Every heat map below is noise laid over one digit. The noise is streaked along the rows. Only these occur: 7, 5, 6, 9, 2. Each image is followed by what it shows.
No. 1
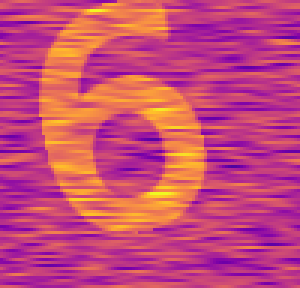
6
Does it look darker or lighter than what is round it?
lighter
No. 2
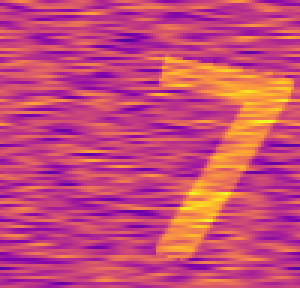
7
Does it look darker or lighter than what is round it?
lighter
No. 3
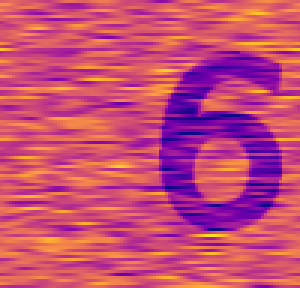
6
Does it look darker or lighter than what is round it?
darker
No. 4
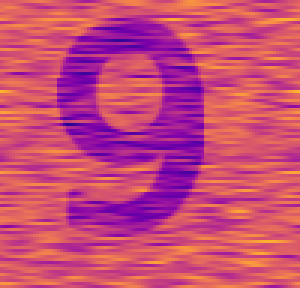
9
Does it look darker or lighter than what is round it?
darker
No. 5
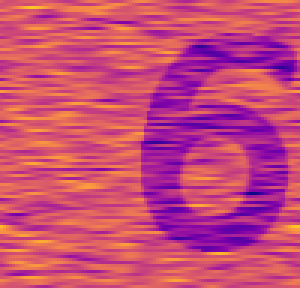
6
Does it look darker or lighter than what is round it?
darker
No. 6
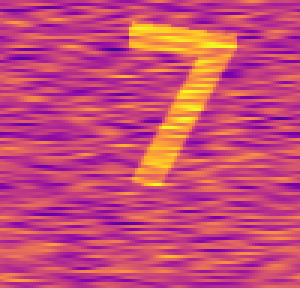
7
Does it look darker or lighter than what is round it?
lighter
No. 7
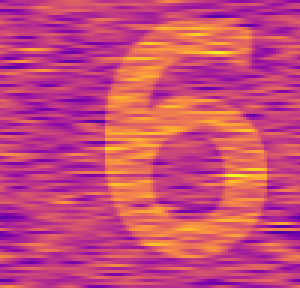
6
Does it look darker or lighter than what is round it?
lighter
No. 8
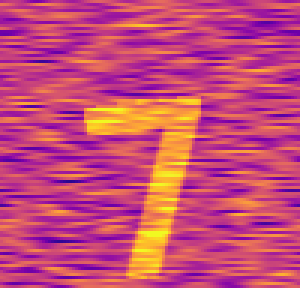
7
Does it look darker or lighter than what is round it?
lighter
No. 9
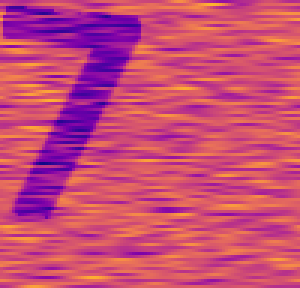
7
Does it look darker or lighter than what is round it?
darker
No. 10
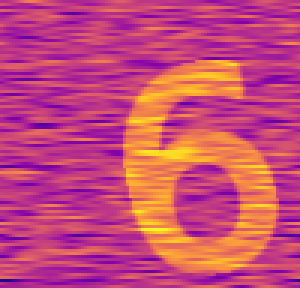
6
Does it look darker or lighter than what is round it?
lighter
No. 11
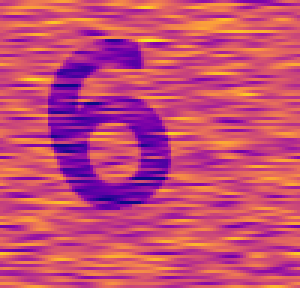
6
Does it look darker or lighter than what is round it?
darker
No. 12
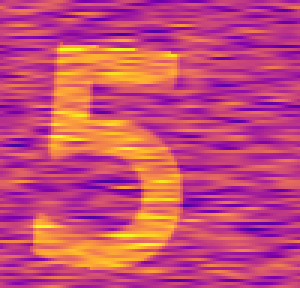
5
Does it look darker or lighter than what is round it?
lighter
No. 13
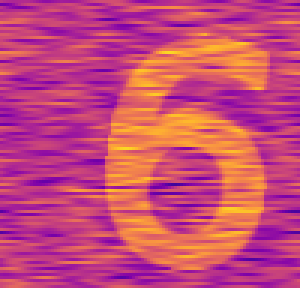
6
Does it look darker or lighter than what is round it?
lighter
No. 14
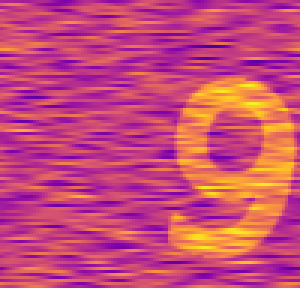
9
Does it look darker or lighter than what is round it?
lighter
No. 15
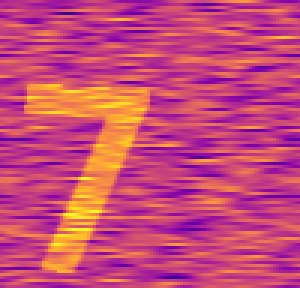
7
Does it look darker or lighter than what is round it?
lighter
